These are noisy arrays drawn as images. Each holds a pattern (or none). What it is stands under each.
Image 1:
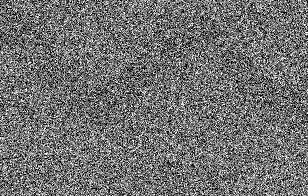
a wavy band
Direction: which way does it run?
left to right
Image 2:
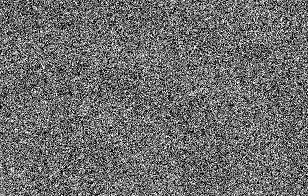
rings round one point
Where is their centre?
bottom left
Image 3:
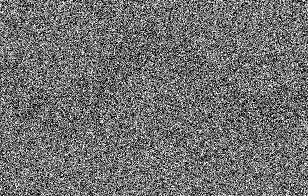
a wavy band
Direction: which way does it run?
left to right
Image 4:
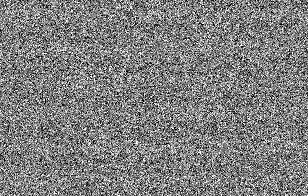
horizontal stripes
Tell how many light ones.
6
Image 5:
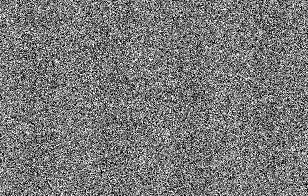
vertical stripes
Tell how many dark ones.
4
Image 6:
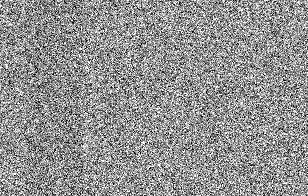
one vertical stripe
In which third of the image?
left
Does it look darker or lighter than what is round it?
darker
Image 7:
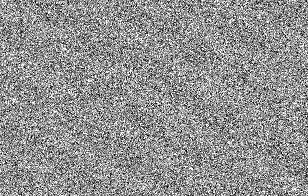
diagonal stripes
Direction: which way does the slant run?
top left to bottom right
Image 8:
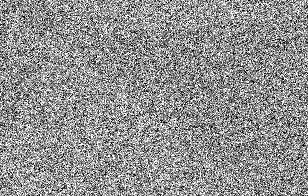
spokes from one point
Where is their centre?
top left
